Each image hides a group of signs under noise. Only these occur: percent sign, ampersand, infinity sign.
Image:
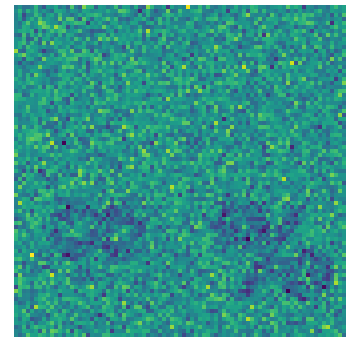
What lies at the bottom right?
percent sign
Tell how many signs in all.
2
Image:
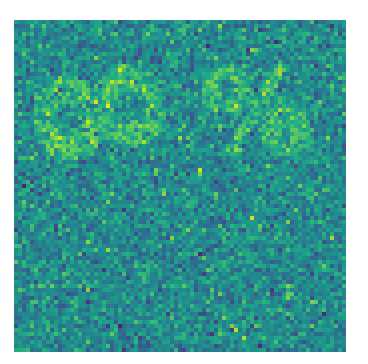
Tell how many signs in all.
2
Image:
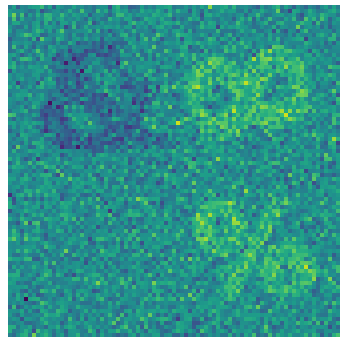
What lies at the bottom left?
nothing
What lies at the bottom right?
percent sign
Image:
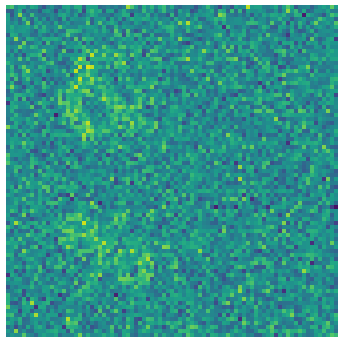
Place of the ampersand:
top left
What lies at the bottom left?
percent sign
